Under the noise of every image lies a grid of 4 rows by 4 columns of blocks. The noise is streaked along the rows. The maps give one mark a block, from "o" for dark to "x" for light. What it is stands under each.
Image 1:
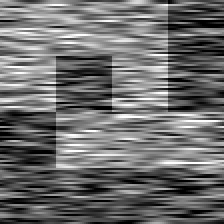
xxxo
xoxo
oxxx
oooo
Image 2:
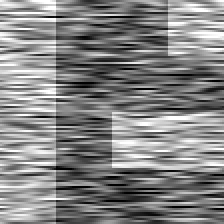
xoox
xooo
xoxx
xooo
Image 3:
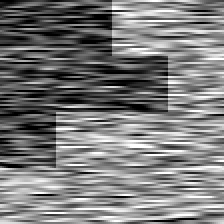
ooxx
ooox
oxxx
xxxx
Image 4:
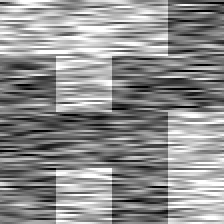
xxxo
oxoo
ooox
oxox
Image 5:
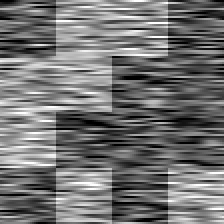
oxxo
xxoo
xooo
oxox
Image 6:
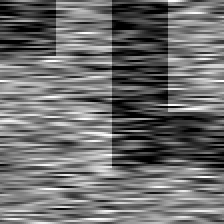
oxox
xxox
xxoo
xxxx
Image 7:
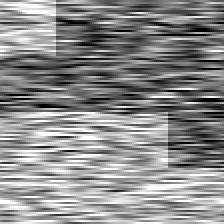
xooo
oooo
xxxo
xxxx
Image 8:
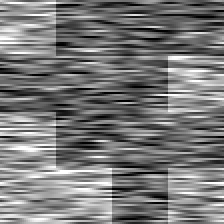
xooo
ooox
xooo
xxox
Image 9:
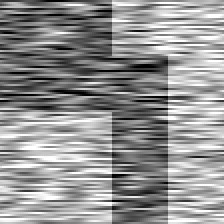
ooxx
ooox
xxox
xxox
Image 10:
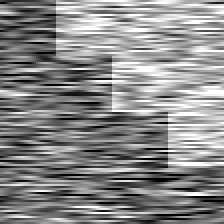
oxxx
ooxx
ooox
oooo
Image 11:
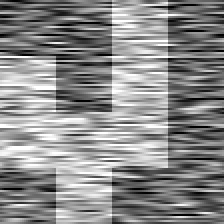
ooxo
xoxo
xxxo
oxoo
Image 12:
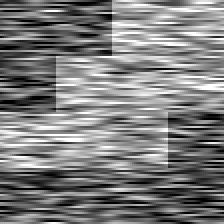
ooxx
oxxx
xxxo
oooo
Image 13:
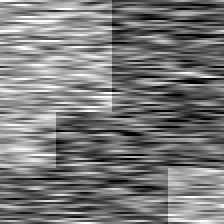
xxoo
xxoo
xooo
ooox
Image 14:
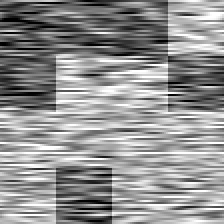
ooox
oxxo
xxxx
xoxx
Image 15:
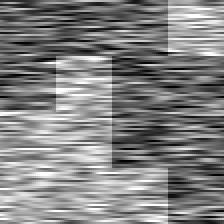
ooox
oxoo
xxoo
xxxo
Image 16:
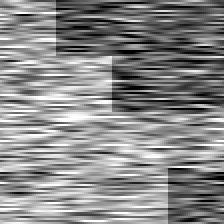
xooo
xxoo
xxxx
xxxo
